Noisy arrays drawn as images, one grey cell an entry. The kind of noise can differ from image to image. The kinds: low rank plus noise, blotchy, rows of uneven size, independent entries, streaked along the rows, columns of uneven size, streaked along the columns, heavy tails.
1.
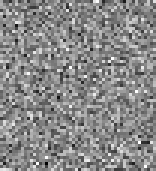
independent entries
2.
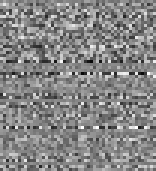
rows of uneven size
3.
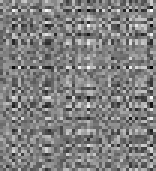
low rank plus noise
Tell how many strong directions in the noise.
one
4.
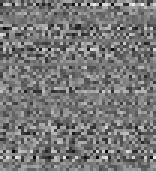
rows of uneven size
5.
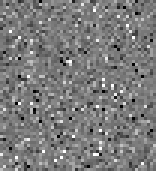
heavy tails
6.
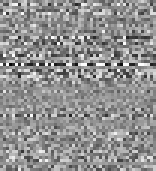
rows of uneven size
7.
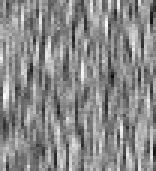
streaked along the columns
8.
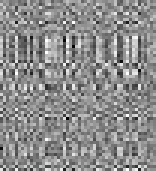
low rank plus noise
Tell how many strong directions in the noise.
one
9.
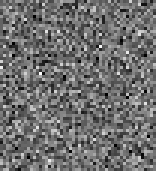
independent entries
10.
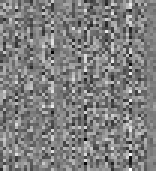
columns of uneven size
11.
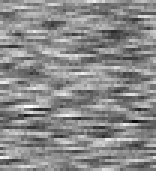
streaked along the rows
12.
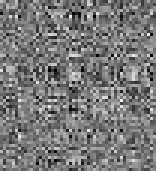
low rank plus noise
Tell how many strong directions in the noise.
three or four
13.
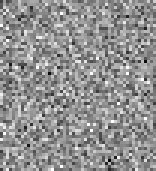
independent entries
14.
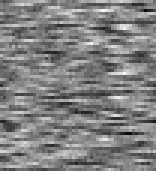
streaked along the rows
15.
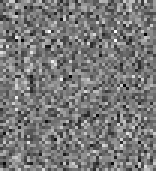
low rank plus noise
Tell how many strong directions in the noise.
five to eight
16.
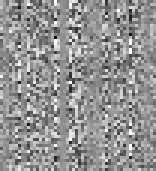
columns of uneven size
